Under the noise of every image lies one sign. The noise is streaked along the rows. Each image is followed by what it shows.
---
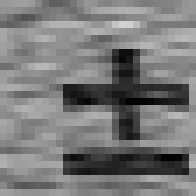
dark plus-minus sign
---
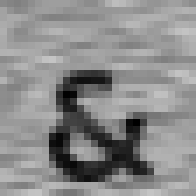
dark ampersand
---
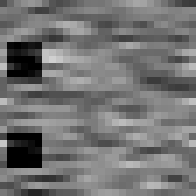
dark colon
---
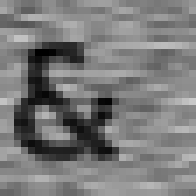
dark ampersand
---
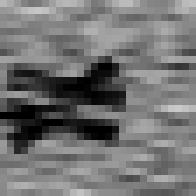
dark not-equal sign
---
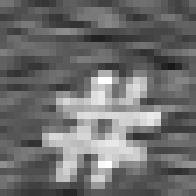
light hash sign
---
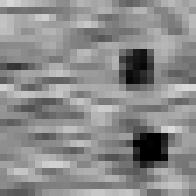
dark colon
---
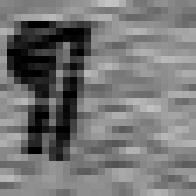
dark pilcrow
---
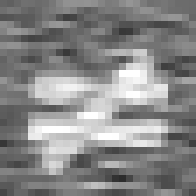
light not-equal sign
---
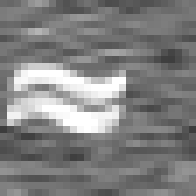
light approximately sign
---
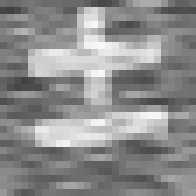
light plus-minus sign
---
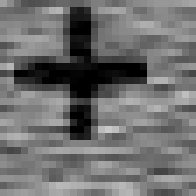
dark plus sign
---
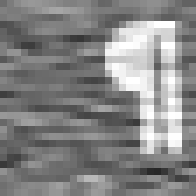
light pilcrow
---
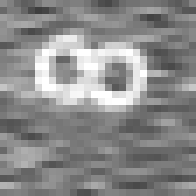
light infinity sign
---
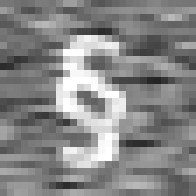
light section sign
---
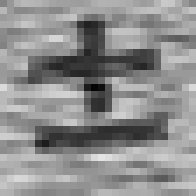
dark plus-minus sign
